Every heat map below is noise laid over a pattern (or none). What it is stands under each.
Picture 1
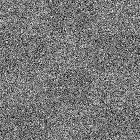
a checkerboard
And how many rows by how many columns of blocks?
4 by 3
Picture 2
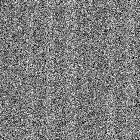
bands of columns
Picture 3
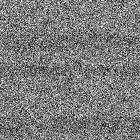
bands of rows
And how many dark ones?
3
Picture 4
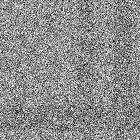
bands of rows crossing bands of columns
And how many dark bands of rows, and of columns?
1 and 2
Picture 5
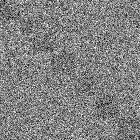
blocks along the diagonal
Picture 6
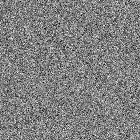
only noise
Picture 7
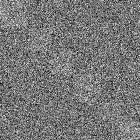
blocks along the diagonal
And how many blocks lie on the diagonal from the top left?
6
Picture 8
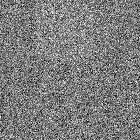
one block
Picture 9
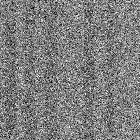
bands of columns
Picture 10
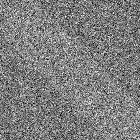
a diagonal band
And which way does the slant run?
top left to bottom right
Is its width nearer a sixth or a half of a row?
a half
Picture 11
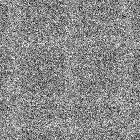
bands of rows crossing bands of columns
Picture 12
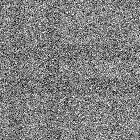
bands of rows crossing bands of columns
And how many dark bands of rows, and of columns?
2 and 2
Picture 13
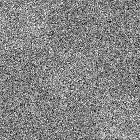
blocks along the diagonal
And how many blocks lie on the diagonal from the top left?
3
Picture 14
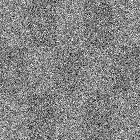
a checkerboard
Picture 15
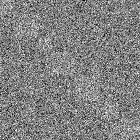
blocks along the diagonal
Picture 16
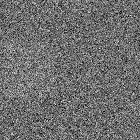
one block
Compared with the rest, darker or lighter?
lighter
